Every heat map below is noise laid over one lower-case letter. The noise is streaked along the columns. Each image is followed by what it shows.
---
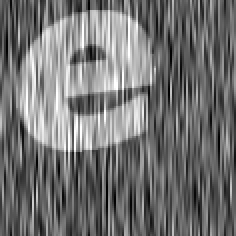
light e
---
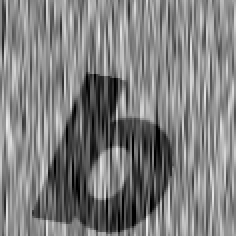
dark b
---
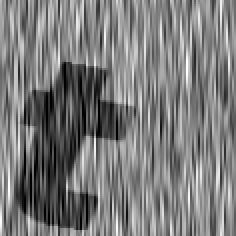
dark t
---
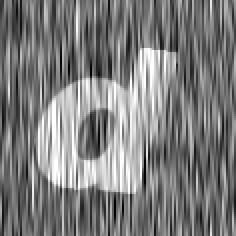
light d
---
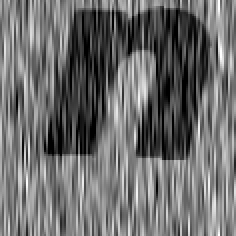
dark n
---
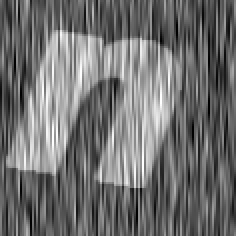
light n
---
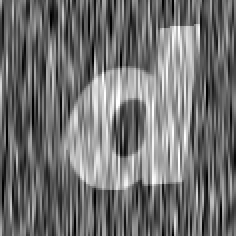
light d
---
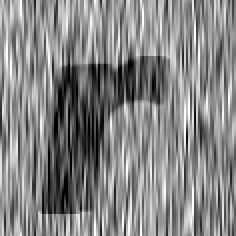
dark r
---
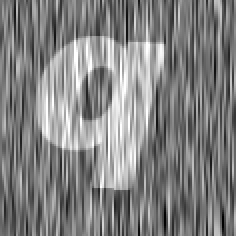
light q
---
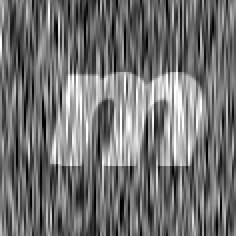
light m
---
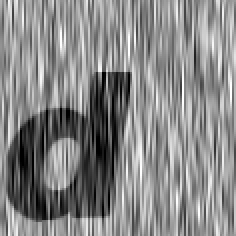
dark d
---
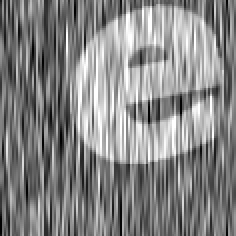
light e
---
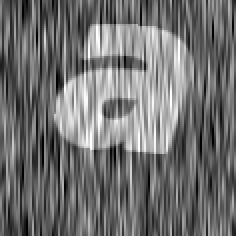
light a
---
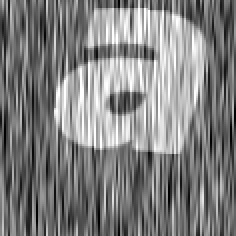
light a
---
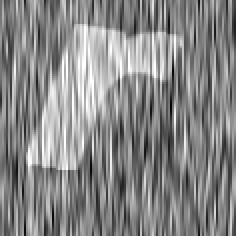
light r
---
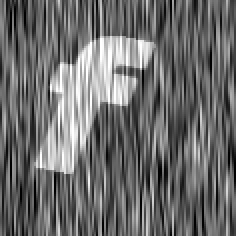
light f
